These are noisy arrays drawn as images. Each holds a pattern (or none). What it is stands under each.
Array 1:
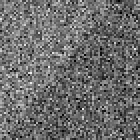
a sharp edge
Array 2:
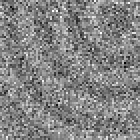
rings round one point
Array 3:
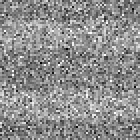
horizontal stripes
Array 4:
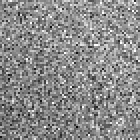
a smooth slope
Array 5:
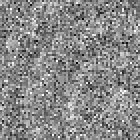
rings round one point
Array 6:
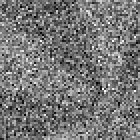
spokes from one point
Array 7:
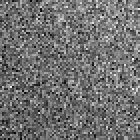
a smooth slope
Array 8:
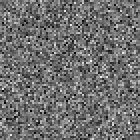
only noise
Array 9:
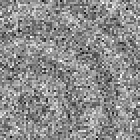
rings round one point
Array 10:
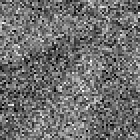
spokes from one point
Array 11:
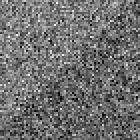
a sharp edge
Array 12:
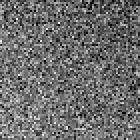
a smooth slope
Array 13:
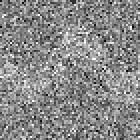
a wavy band
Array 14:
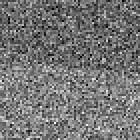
a sharp edge
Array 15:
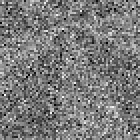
spokes from one point
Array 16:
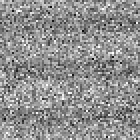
horizontal stripes
